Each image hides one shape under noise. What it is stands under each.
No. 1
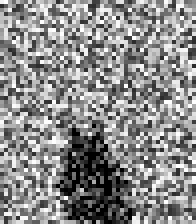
dark chess knight, bottom middle
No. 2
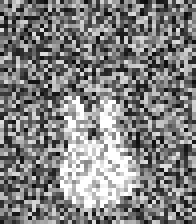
light rabbit's head
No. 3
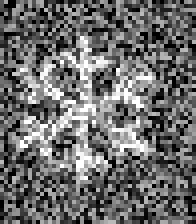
light snowflake
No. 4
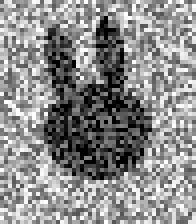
dark rabbit's head
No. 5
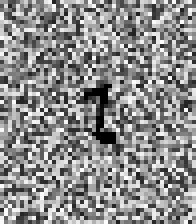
dark musical note, centre
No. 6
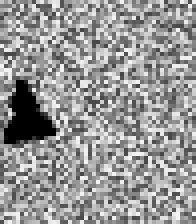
dark chess pawn, middle left
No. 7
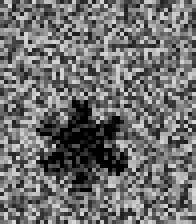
dark asterisk
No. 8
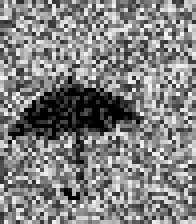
dark umbrella
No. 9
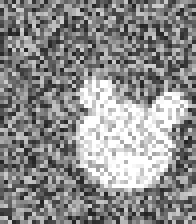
light bear's head
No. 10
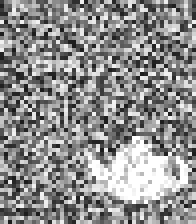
light teapot
